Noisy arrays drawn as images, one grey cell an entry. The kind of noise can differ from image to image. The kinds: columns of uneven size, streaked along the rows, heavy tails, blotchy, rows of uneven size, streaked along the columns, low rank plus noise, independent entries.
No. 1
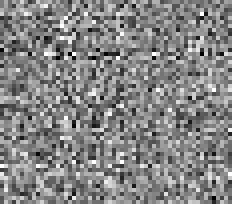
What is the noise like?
low rank plus noise
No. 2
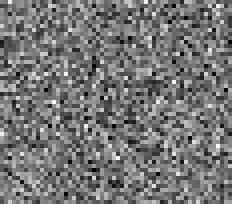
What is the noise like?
independent entries
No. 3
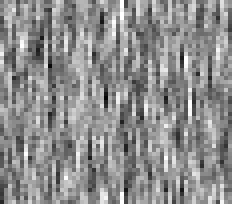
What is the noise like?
streaked along the columns
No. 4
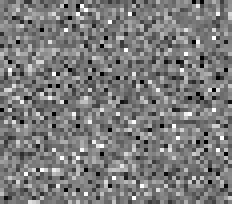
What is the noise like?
heavy tails
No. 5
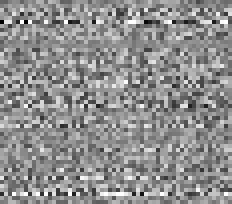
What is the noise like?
rows of uneven size
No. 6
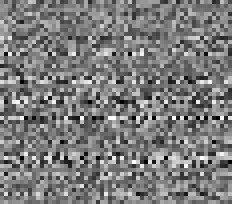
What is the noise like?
rows of uneven size
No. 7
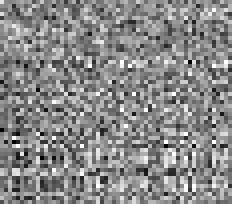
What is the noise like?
low rank plus noise
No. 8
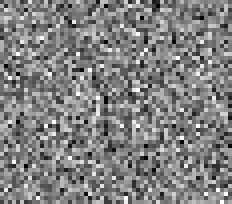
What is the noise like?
independent entries
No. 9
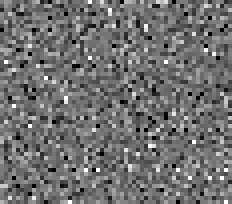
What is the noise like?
heavy tails
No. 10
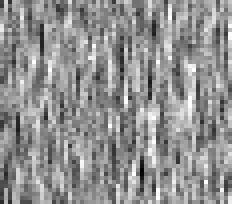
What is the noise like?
streaked along the columns
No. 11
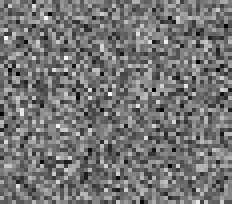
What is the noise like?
independent entries
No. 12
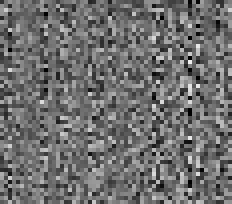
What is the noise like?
columns of uneven size
